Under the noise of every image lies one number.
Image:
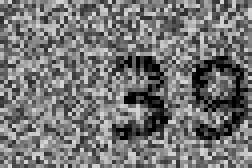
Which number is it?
39
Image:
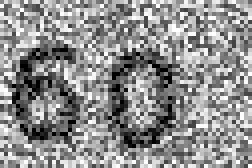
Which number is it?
60
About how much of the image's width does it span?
two thirds
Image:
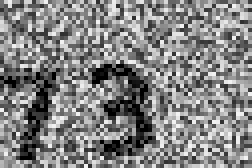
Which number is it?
73
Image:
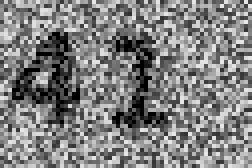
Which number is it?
41
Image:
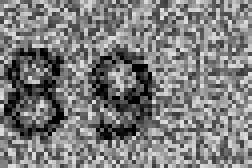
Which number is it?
89
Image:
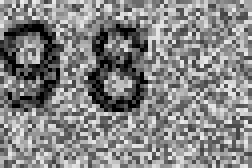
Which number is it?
98
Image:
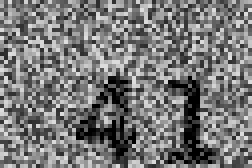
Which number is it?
41
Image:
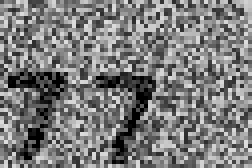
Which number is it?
77
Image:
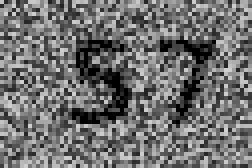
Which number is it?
57
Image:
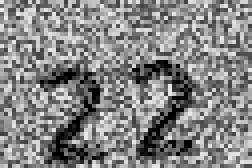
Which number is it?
22
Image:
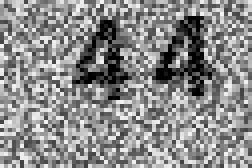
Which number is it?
44
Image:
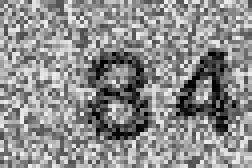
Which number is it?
84
